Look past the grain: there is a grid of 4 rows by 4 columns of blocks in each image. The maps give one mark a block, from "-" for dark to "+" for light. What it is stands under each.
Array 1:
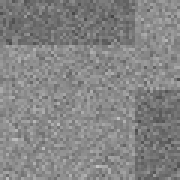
- - - +
+ + + +
+ + + -
+ + + -
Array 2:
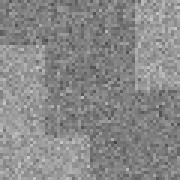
- - - +
+ - - +
+ - - -
+ + - -
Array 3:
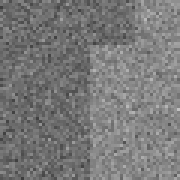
- - - +
- - + +
- - + +
- - + +
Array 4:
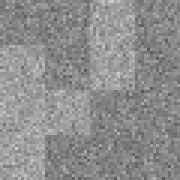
- - + -
+ - + -
+ + - -
+ - - -
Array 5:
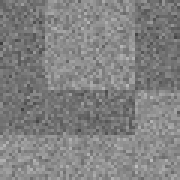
- + + -
- + + -
- - - +
+ + + +
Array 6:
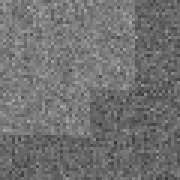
+ + + -
+ + + -
+ + - -
- - - -
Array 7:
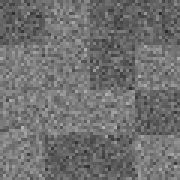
- + - -
+ + - +
+ + + -
+ - - +
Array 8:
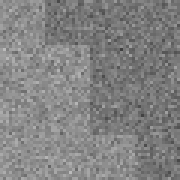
+ - - -
+ + - -
+ + - -
+ + + -
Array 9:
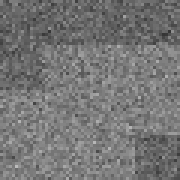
- - - -
- + + +
+ + + +
+ + + -
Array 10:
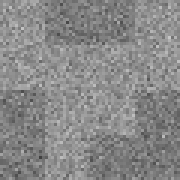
+ - - +
+ + + +
- + + -
- + - -
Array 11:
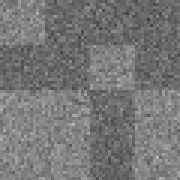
+ - - -
- - + -
+ + - +
+ + - +
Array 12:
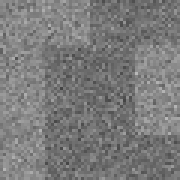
+ + - -
+ - - +
+ - - +
+ - - -
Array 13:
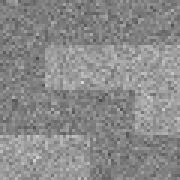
- - - -
- + + +
- - - +
+ + - -
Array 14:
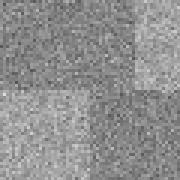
- - - +
- - - +
+ + - -
+ + - -
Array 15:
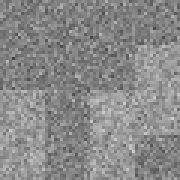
- - - -
- - - +
+ - + +
+ - + -
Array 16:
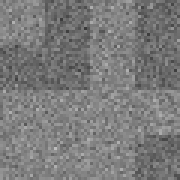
+ - + -
- - + -
+ + + +
+ + + -
